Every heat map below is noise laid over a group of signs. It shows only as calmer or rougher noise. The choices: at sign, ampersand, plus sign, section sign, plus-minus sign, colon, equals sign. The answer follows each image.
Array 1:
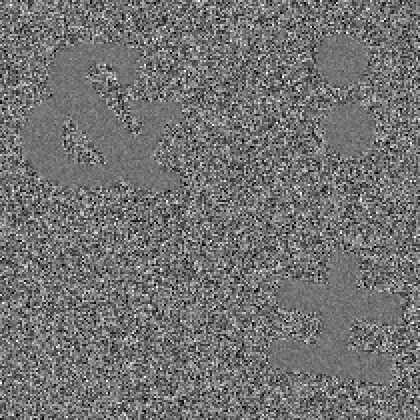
top left: ampersand; top right: colon; bottom right: plus-minus sign
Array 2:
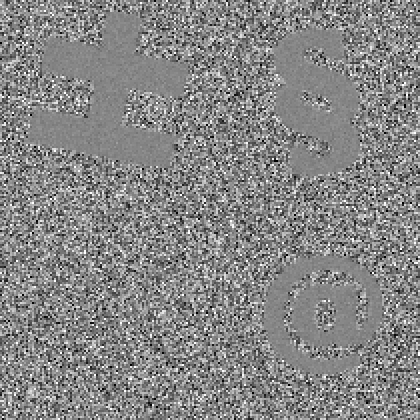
top left: plus-minus sign; top right: section sign; bottom right: at sign
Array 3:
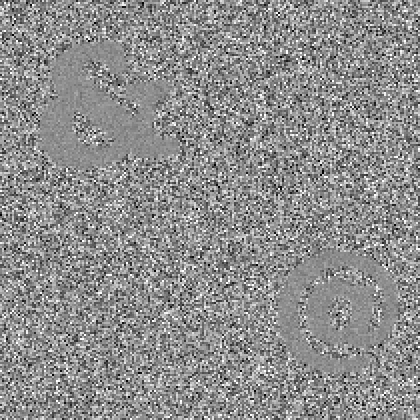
top left: ampersand; bottom right: at sign
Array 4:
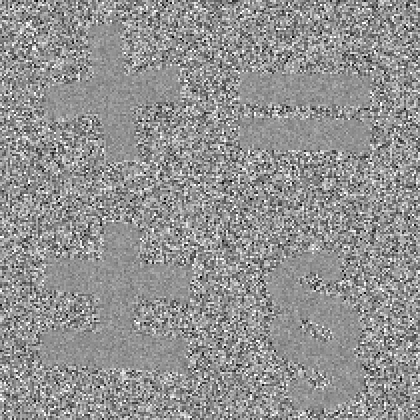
top left: plus sign; top right: equals sign; bottom left: plus-minus sign; bottom right: section sign
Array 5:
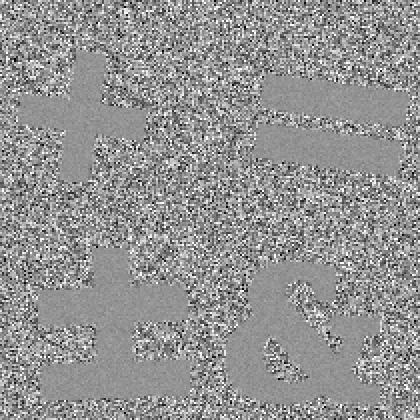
top left: plus sign; top right: equals sign; bottom left: plus-minus sign; bottom right: ampersand
